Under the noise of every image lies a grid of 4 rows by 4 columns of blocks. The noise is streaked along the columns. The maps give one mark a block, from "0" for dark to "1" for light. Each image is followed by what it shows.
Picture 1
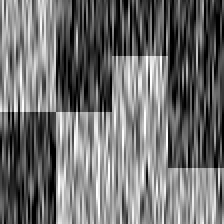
1 0 0 0
1 0 1 0
0 1 1 0
0 1 1 1
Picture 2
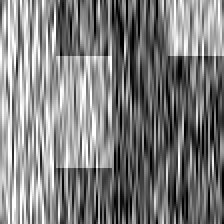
1 0 0 1
1 1 0 0
1 1 0 0
1 0 0 0
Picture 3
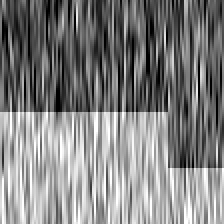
0 0 0 0
0 0 0 0
1 1 1 0
1 1 1 1
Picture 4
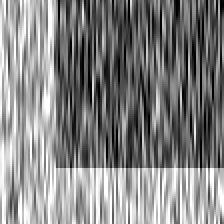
1 0 0 0
1 0 0 0
1 0 0 0
1 1 1 1
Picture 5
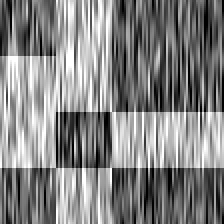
0 1 0 0
1 1 0 0
1 0 1 1
0 1 0 0
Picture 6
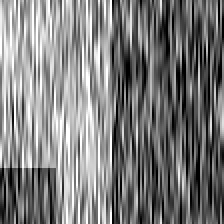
1 1 0 0
1 1 0 0
1 1 0 0
0 1 0 0
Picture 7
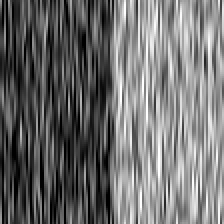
0 0 1 1
0 0 1 1
0 0 1 1
0 0 1 1
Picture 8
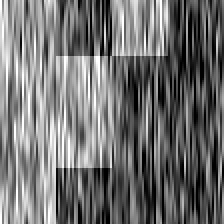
1 0 1 0
1 1 0 0
1 1 0 0
1 0 0 0
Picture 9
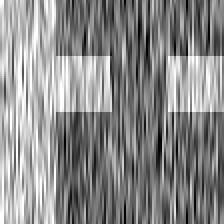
1 0 0 0
1 1 0 1
1 0 0 0
1 0 0 0
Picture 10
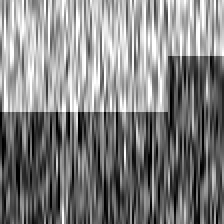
1 1 1 1
1 1 1 0
0 0 0 0
0 0 0 0
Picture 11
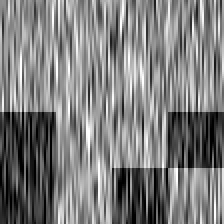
1 1 1 1
1 1 1 1
0 1 1 0
0 1 0 1
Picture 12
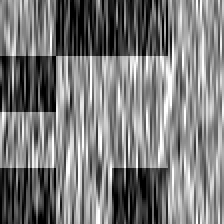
1 0 0 1
0 1 1 1
1 1 1 1
0 1 0 1
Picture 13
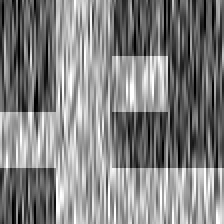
0 1 0 0
0 1 1 0
1 1 0 0
0 1 1 1
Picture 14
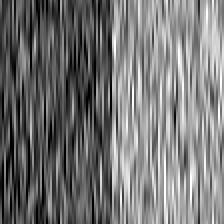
0 0 1 1
0 0 1 1
0 0 1 1
0 0 1 1
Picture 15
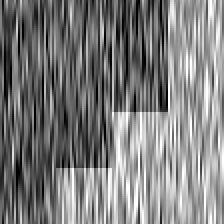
0 0 0 1
0 0 0 1
0 0 1 1
0 1 1 1
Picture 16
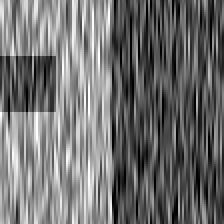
1 1 0 0
0 1 0 0
1 1 0 0
1 1 0 0
